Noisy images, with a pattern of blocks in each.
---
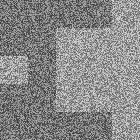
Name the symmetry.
top and bottom mirror each other
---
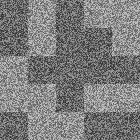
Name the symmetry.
mirrored about the diagonal from the bottom left
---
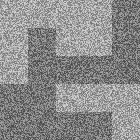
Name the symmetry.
no symmetry
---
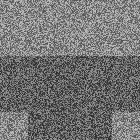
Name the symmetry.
left and right mirror each other
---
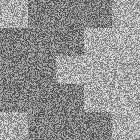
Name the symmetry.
top and bottom mirror each other
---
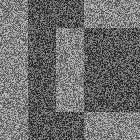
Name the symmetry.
top and bottom mirror each other
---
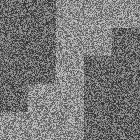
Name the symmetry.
the same after a half turn
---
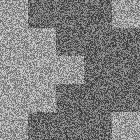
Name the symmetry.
top and bottom mirror each other
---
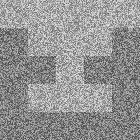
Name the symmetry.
left and right mirror each other
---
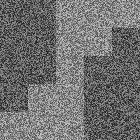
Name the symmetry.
the same after a half turn
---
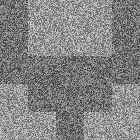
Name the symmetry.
left and right mirror each other
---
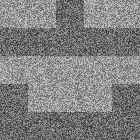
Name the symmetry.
left and right mirror each other
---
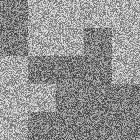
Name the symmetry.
no symmetry
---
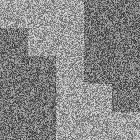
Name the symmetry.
the same after a half turn
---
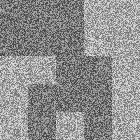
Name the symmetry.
no symmetry
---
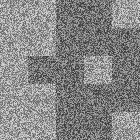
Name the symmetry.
top and bottom mirror each other
